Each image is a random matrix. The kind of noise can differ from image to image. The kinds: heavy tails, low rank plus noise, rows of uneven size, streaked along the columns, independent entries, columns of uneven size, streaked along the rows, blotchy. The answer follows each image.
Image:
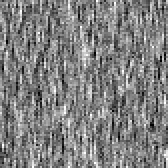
streaked along the columns
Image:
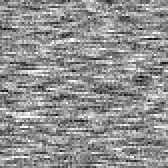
streaked along the rows
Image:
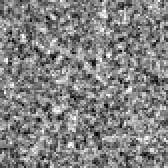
blotchy
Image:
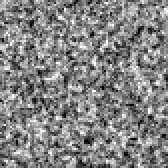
blotchy
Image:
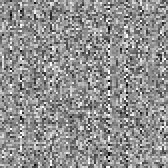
columns of uneven size
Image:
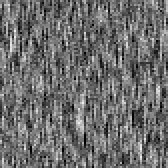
streaked along the columns
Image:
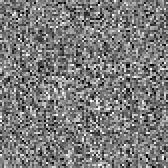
low rank plus noise
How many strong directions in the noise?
three or four
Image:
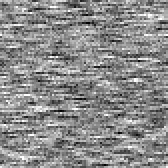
streaked along the rows
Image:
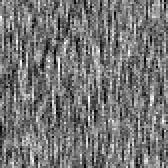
streaked along the columns
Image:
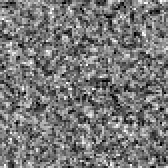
blotchy
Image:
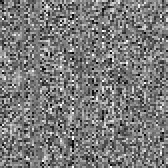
columns of uneven size
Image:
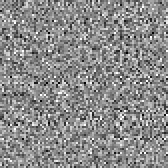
low rank plus noise
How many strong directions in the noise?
one
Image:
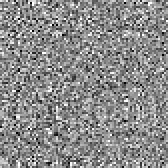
low rank plus noise
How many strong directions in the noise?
two
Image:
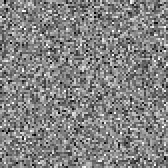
independent entries
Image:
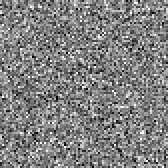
independent entries
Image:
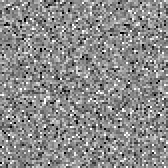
heavy tails
